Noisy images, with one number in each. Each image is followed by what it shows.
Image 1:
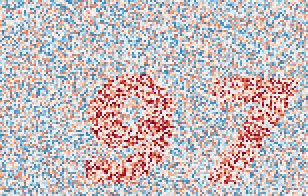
97
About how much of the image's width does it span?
two thirds
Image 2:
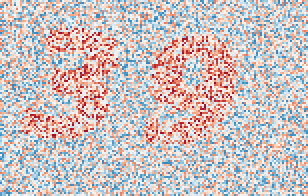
39
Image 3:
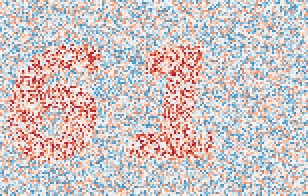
61
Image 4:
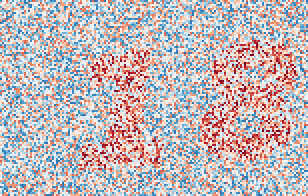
18
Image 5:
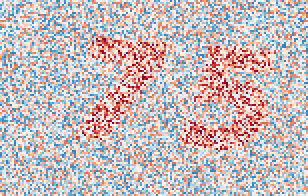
75
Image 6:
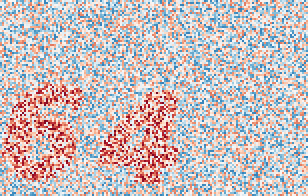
64
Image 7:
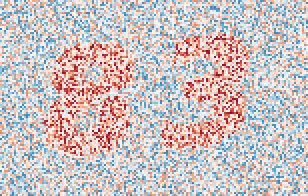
83
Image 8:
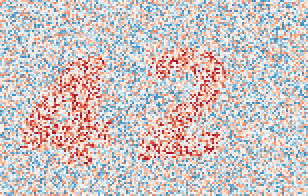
42
